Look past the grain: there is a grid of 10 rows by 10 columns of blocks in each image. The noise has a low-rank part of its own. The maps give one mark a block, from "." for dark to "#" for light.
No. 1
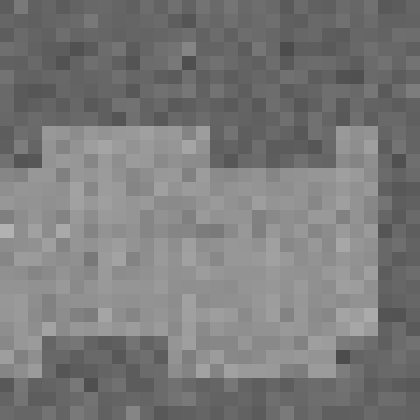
..........
..........
..........
.####...#.
#########.
#########.
#########.
#########.
#...####..
..........
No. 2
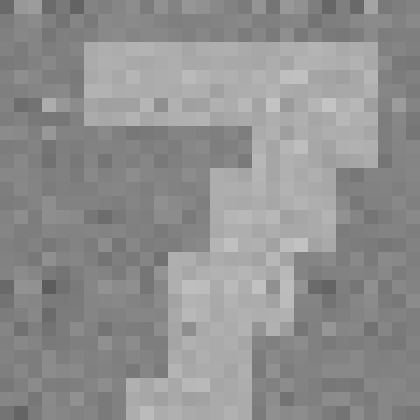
..........
..#######.
..#######.
......###.
.....###..
.....###..
....###...
....###...
....##....
...###....
